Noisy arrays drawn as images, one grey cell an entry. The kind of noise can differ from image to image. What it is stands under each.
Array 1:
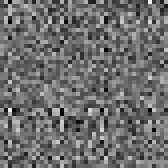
low rank plus noise
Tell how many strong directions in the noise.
one
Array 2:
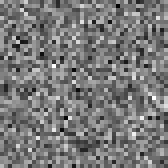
independent entries
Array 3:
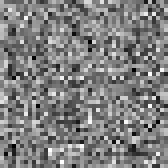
low rank plus noise
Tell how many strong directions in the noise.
three or four
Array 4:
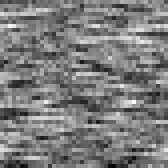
streaked along the rows
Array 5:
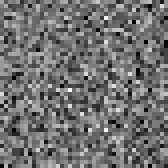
low rank plus noise
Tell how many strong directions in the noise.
five to eight
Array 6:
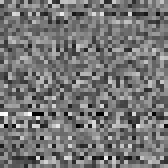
rows of uneven size
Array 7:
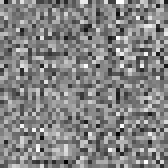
low rank plus noise
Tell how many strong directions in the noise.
three or four
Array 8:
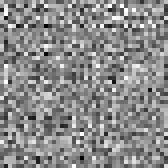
low rank plus noise
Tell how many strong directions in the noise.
two
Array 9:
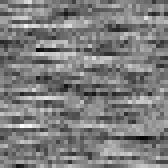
streaked along the rows
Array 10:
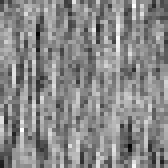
streaked along the columns
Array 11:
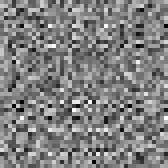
low rank plus noise
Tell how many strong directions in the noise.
one
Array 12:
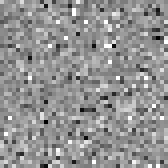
heavy tails
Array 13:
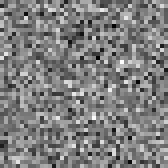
independent entries
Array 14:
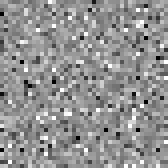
heavy tails
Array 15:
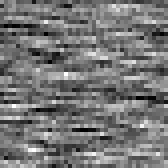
streaked along the rows
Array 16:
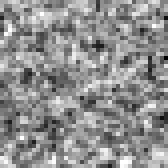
blotchy
